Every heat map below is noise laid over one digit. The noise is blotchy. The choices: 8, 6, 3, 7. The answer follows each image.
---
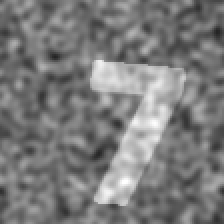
7
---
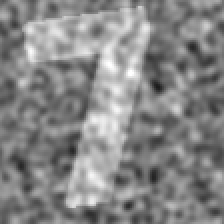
7
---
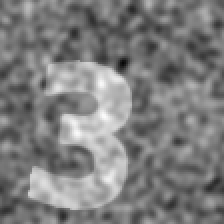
3
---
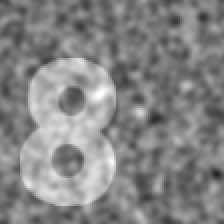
8
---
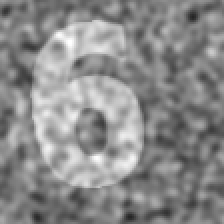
6
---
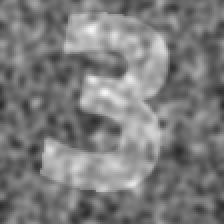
3
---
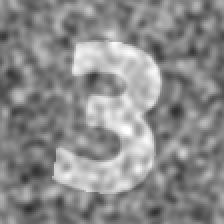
3
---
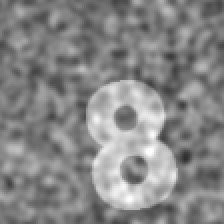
8
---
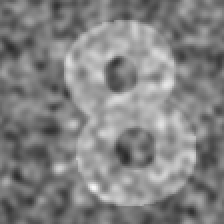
8
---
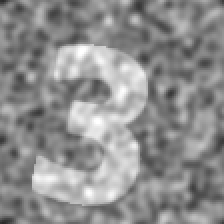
3
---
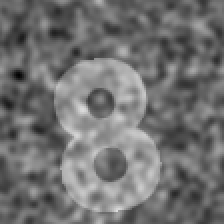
8
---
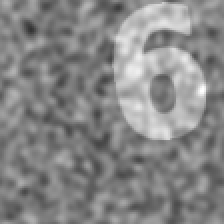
6
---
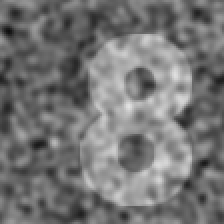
8
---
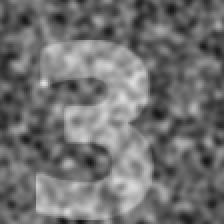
3
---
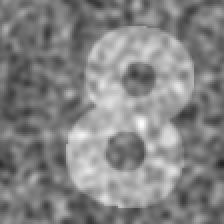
8
